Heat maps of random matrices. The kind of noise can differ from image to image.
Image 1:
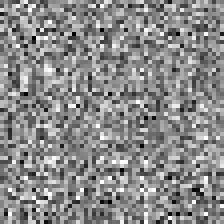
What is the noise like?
low rank plus noise
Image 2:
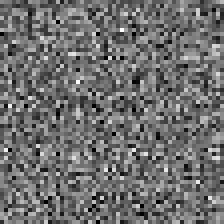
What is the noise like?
low rank plus noise
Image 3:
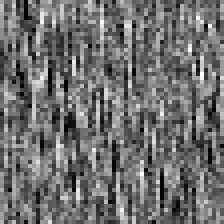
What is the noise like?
streaked along the columns
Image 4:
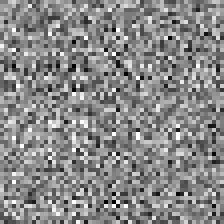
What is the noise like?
low rank plus noise
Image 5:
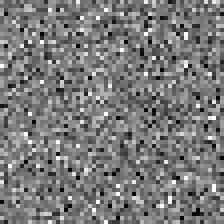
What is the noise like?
heavy tails
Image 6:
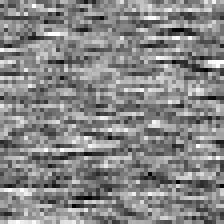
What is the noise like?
streaked along the rows
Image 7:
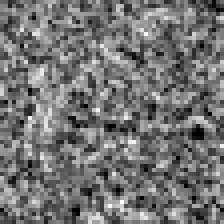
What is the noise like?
blotchy
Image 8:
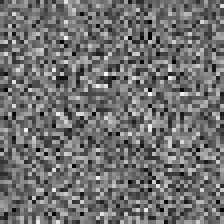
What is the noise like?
low rank plus noise
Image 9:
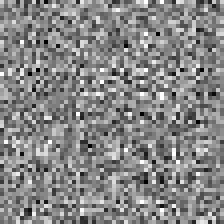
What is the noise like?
low rank plus noise
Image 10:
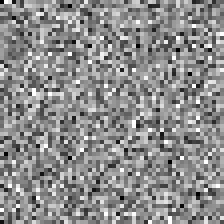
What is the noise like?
independent entries
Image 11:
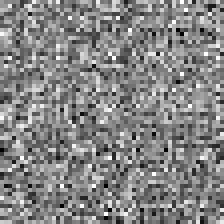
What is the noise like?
low rank plus noise
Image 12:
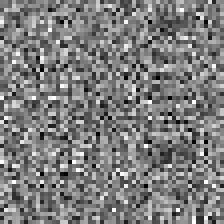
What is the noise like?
low rank plus noise
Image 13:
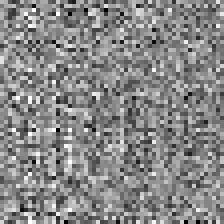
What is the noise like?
low rank plus noise
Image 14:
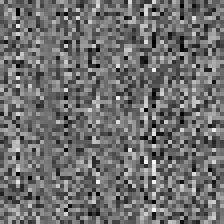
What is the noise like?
columns of uneven size
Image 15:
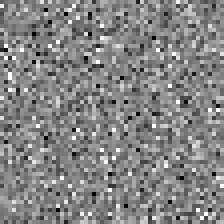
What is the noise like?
heavy tails
